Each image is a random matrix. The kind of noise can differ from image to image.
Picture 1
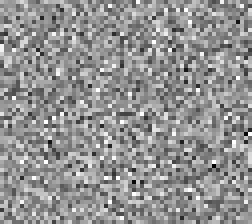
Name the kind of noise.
independent entries
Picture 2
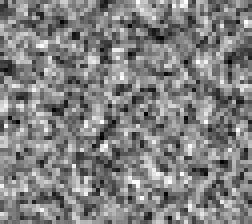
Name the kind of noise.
blotchy
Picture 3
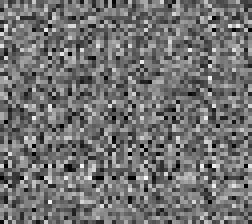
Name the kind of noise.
low rank plus noise
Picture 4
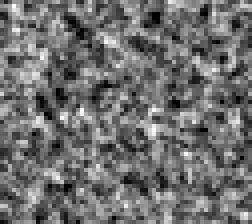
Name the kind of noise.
blotchy
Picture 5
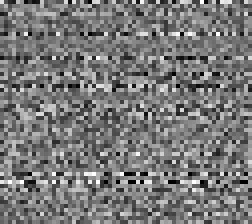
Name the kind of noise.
rows of uneven size
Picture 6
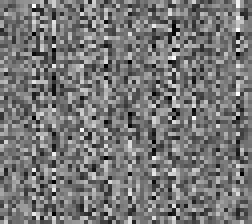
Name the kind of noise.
columns of uneven size
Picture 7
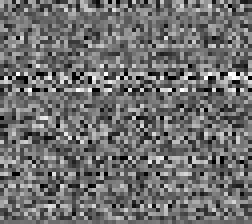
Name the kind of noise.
rows of uneven size
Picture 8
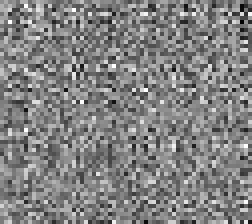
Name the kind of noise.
low rank plus noise
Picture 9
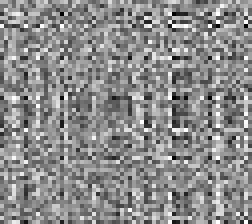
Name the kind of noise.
low rank plus noise
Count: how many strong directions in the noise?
one
